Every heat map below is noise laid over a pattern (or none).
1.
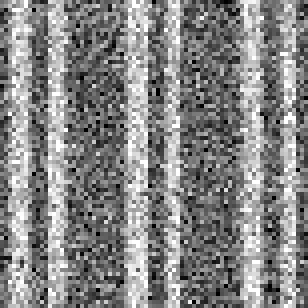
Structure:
bands of columns
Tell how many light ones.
6
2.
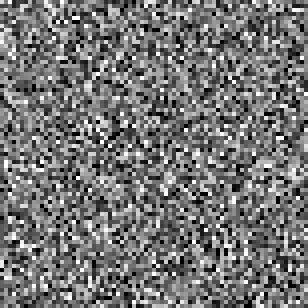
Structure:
only noise
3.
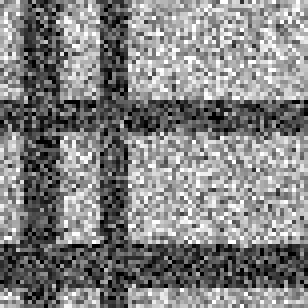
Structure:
bands of rows crossing bands of columns
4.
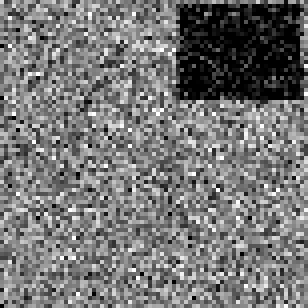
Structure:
one block
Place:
top right
